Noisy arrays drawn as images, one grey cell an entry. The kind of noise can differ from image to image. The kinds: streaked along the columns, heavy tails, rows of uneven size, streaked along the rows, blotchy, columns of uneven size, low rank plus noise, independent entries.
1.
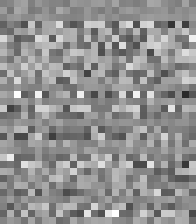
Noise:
rows of uneven size
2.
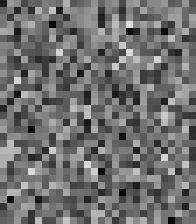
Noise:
independent entries
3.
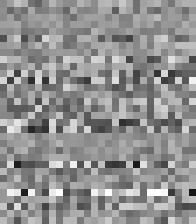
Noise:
rows of uneven size
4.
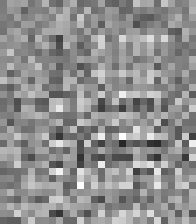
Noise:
low rank plus noise
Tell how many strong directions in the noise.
two
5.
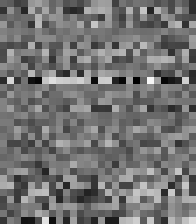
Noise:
rows of uneven size
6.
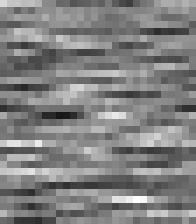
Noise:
streaked along the rows
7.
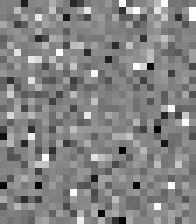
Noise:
heavy tails
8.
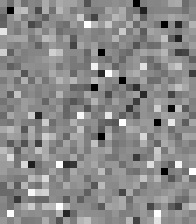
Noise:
heavy tails
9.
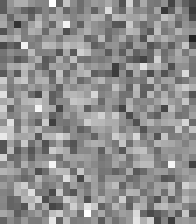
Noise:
independent entries
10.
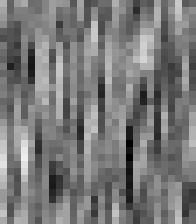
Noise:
streaked along the columns
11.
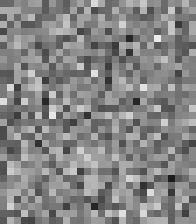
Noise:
independent entries
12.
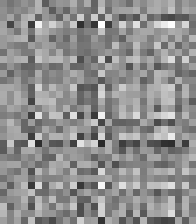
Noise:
low rank plus noise
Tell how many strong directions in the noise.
one
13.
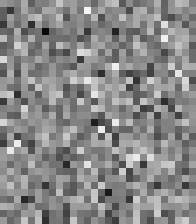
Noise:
independent entries
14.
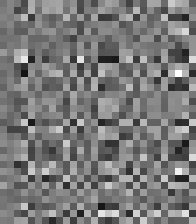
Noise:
low rank plus noise
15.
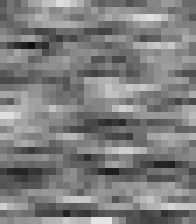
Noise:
streaked along the rows
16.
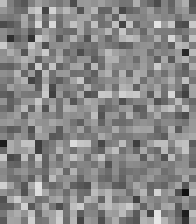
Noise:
low rank plus noise
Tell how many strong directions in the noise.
three or four
